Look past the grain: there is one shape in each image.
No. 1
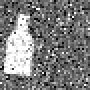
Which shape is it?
bottle
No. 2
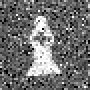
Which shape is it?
chess bishop
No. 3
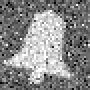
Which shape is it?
bell
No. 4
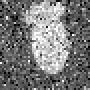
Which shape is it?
footprint
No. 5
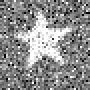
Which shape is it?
star
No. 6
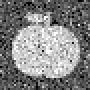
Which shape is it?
apple
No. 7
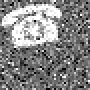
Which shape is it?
telephone
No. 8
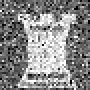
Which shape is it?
chess rook
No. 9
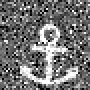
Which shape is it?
anchor
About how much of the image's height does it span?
two thirds
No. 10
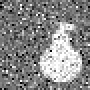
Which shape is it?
pear
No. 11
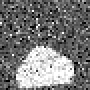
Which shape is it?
cloud
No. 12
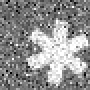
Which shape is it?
asterisk
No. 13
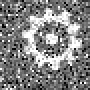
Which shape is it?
gear
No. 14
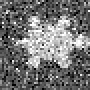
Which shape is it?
turtle
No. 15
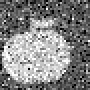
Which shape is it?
apple
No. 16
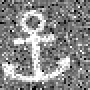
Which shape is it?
anchor
